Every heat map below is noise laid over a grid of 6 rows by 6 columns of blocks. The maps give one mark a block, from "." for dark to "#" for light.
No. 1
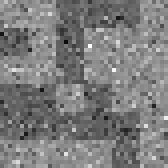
# # . . . #
. # . # # #
# # . # # #
. . # . # #
. . . . . #
# # # # . #
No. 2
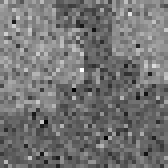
# # . . # #
# # # . # #
# # # . . #
# # . . . .
. . . . . .
. . . . . .
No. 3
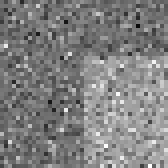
. . . . . .
. . . . . .
. . . # # #
. . . # # #
. . . # # #
. . . # # #
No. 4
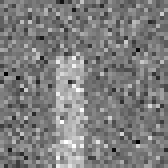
. . . . . .
. . . . . .
. . # . . .
. . # . . .
. . # . . .
. . # . . .
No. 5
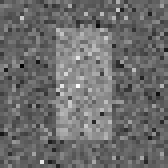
. . . . . .
. . # # . .
. . # # . .
. . # # . .
. . # # . .
. . . . . .
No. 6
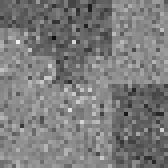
. . . . # #
# . . . # #
# # . # # #
# # # # . .
# # # # . .
# # # # . .
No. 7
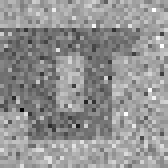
# # # # # #
. . . . . #
. . # . # #
. . # . # #
# . . . # #
# # # # # #
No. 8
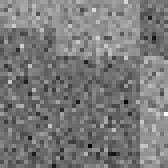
# # # # # .
. . # # # .
. . . . . #
. . . . . #
. . . . . #
. . . . . #
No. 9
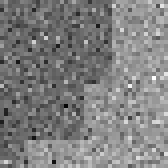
. . . . # #
. . . . # #
. . . . # #
. . . # # #
. . . # # #
. # # # # #
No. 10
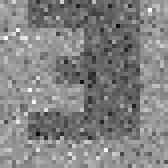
# . . . . #
# # # . . #
# # . . . #
# # # . . #
# . . . . #
# # # # # #
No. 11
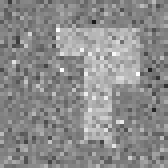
. . . . . .
. . # # # .
. . . # # .
. . . # . .
. . . # . .
. . . . . .
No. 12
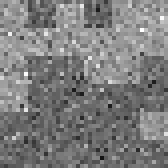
# . # . # #
# # # # # #
# . . # # .
# . . . . .
. . . . . #
. . . . . .
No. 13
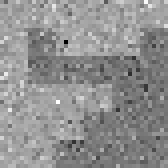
# # # # # #
# . # # # .
# . . . . .
# # # # . .
# # # . . .
# # . . . .
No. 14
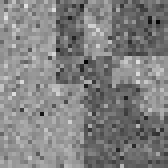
# # . # . .
# # . # . .
# # . . # #
# # # . . #
# # # . . .
# # # . . .
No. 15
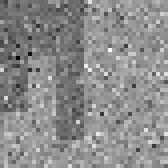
. . . # # #
. . . # # #
. # . # # #
. # . # # #
# # . # # #
# # # # # #
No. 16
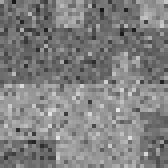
. . # . . #
. . . . . .
. . . . # .
# # # # # #
# # # # # .
. . # # # .
